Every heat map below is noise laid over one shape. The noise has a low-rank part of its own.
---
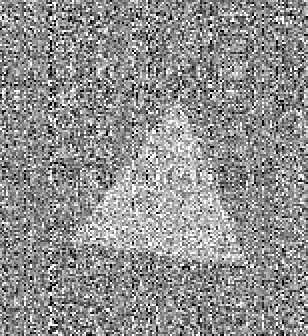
triangle
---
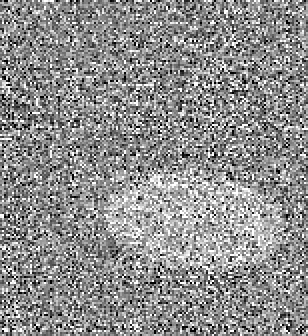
ellipse
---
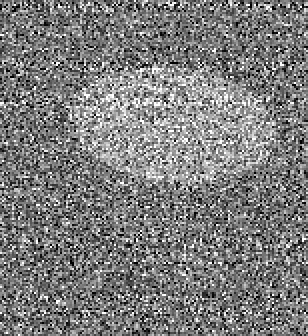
ellipse
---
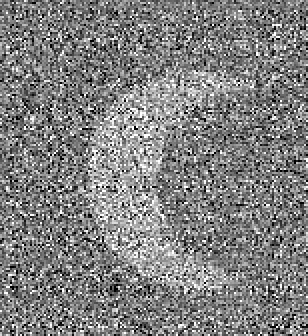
crescent
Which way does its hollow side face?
right
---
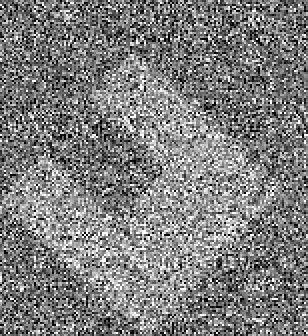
square with a notch
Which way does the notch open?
up and left
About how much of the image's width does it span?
nearly all
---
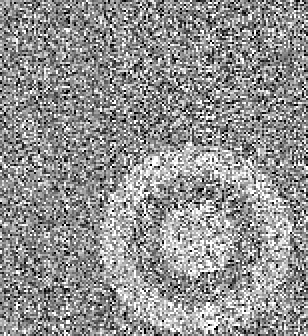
bullseye
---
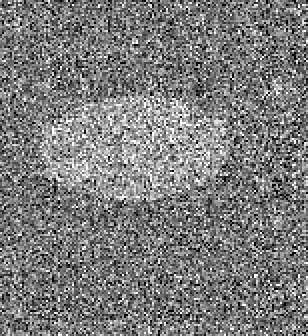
ellipse
